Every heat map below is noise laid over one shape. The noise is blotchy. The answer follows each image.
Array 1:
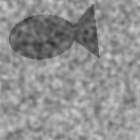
fish
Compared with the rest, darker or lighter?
darker
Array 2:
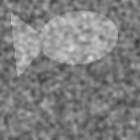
fish
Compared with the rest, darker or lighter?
lighter
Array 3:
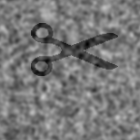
pair of scissors
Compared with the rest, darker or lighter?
darker
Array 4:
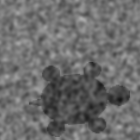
turtle
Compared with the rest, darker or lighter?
darker
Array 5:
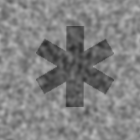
asterisk
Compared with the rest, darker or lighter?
darker
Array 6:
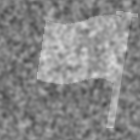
flag
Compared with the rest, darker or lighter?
lighter
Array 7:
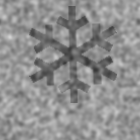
snowflake
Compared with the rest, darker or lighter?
darker
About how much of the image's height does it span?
two thirds
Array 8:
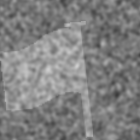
flag
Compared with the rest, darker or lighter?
lighter
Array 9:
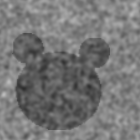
bear's head
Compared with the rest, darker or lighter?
darker
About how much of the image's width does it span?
two thirds
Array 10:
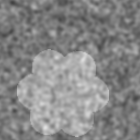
flower
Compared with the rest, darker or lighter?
lighter
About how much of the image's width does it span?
two thirds
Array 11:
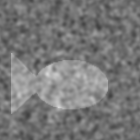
fish
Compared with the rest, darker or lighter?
lighter
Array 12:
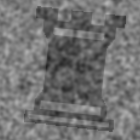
chess rook
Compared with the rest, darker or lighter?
darker
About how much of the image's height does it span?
nearly all
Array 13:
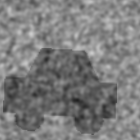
car
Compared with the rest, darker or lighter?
darker
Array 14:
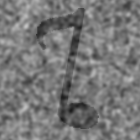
musical note
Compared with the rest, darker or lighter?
darker
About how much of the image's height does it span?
nearly all
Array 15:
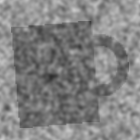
cup
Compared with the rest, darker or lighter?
darker
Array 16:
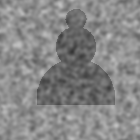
chess pawn
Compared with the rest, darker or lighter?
darker
